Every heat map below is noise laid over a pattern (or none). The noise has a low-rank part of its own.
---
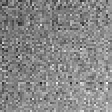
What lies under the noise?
a smooth slope
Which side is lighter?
bottom right
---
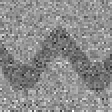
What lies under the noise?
a wavy band
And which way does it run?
left to right
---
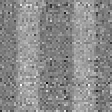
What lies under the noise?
vertical stripes
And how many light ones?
2
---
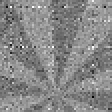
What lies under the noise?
spokes from one point
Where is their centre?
bottom middle
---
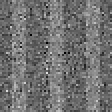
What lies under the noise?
vertical stripes
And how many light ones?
3
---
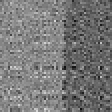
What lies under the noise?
a sharp edge
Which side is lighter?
left
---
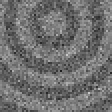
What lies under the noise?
rings round one point
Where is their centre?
top middle
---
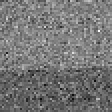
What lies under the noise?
a sharp edge
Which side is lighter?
top
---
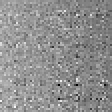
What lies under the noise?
a smooth slope
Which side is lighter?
left
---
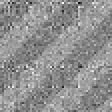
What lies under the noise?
diagonal stripes
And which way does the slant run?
bottom left to top right
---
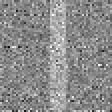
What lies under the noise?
one vertical stripe
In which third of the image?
middle
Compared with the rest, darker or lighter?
lighter
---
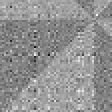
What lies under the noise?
spokes from one point
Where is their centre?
top right
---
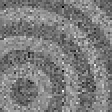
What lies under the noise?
rings round one point
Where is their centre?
bottom left
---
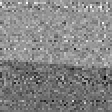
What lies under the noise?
a sharp edge
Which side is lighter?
top
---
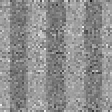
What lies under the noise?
vertical stripes
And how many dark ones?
3
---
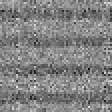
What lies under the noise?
horizontal stripes
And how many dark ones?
4
